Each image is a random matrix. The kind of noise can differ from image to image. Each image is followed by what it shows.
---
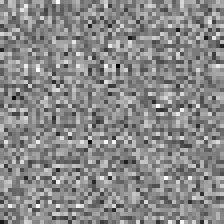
low rank plus noise
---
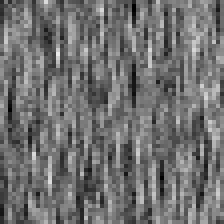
streaked along the columns
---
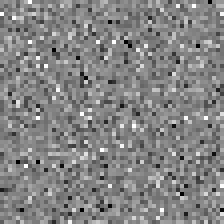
heavy tails
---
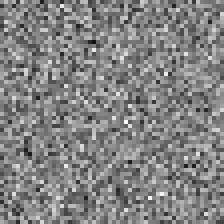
independent entries
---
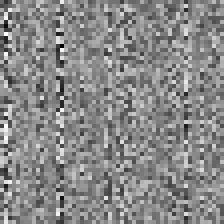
columns of uneven size
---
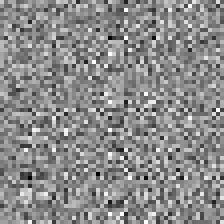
low rank plus noise
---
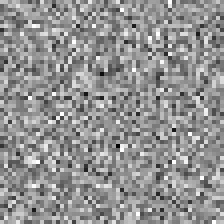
low rank plus noise
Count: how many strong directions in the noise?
five to eight
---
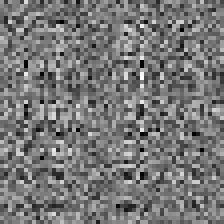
low rank plus noise
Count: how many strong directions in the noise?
two
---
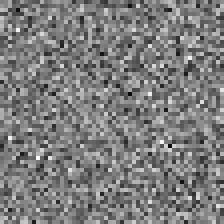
independent entries
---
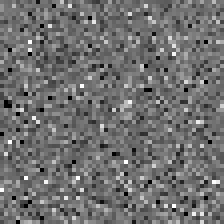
heavy tails
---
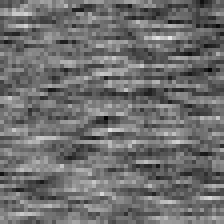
streaked along the rows
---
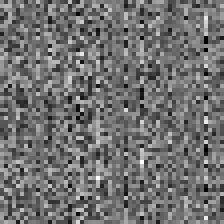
columns of uneven size
